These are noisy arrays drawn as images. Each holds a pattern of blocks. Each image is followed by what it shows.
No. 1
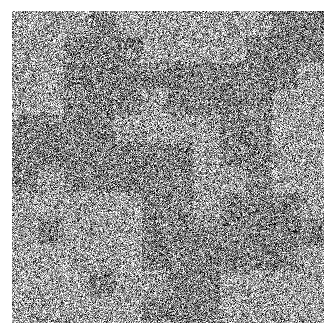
mirrored about the diagonal from the bottom left
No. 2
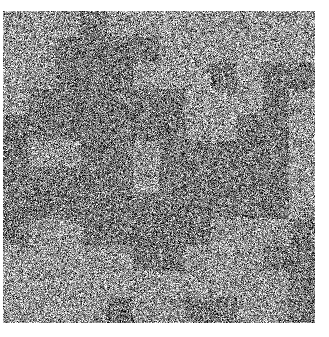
no symmetry
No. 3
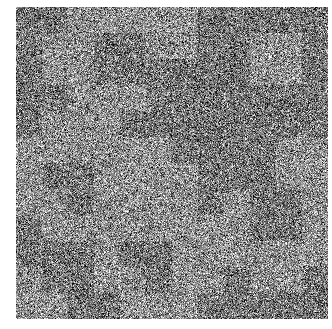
mirrored about the diagonal from the bottom left
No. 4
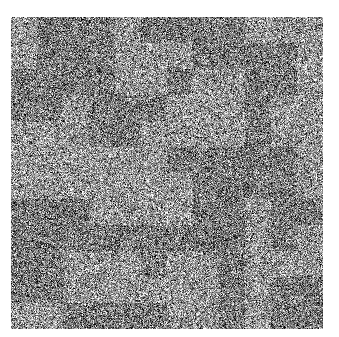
no symmetry
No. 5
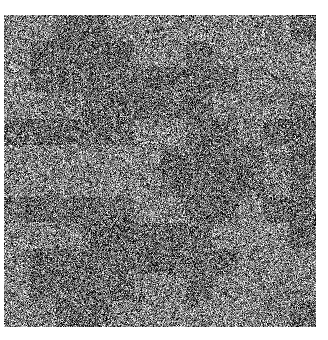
top and bottom mirror each other
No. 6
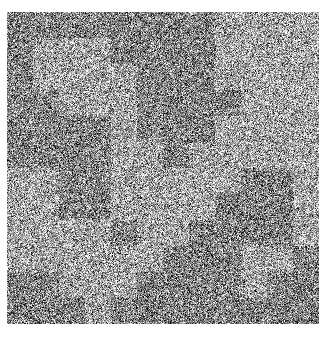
no symmetry
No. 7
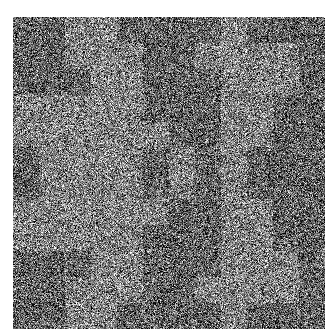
top and bottom mirror each other
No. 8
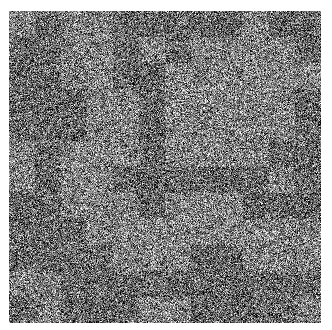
mirrored about the diagonal from the bottom left
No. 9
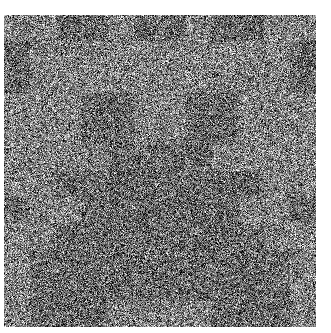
left and right mirror each other
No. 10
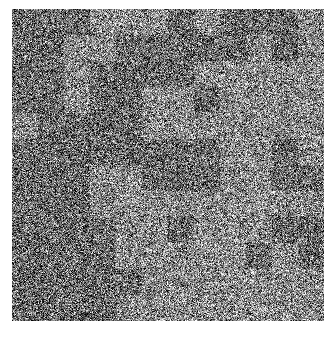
no symmetry
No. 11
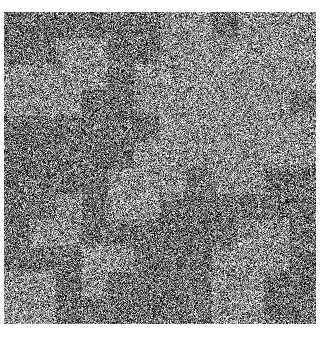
mirrored about the diagonal from the bottom left
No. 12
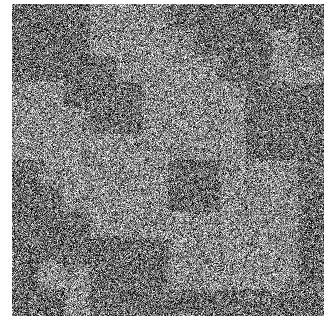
mirrored about the diagonal from the top left
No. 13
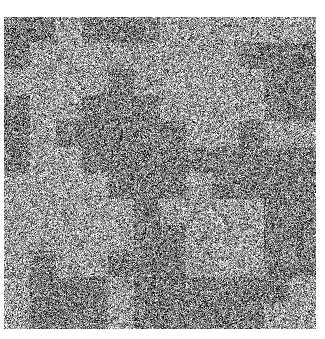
mirrored about the diagonal from the top left
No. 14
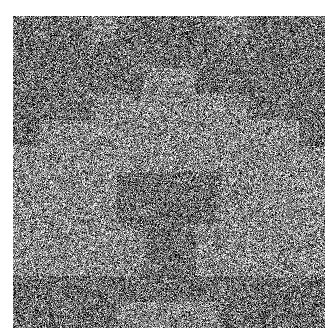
left and right mirror each other
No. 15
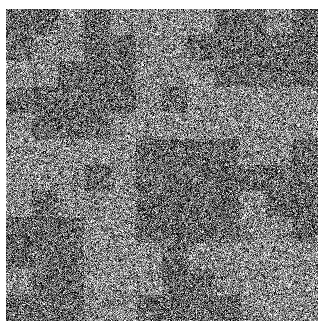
mirrored about the diagonal from the top left
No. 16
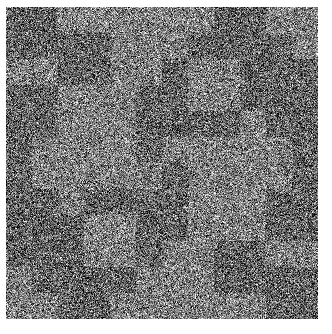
the same after a half turn
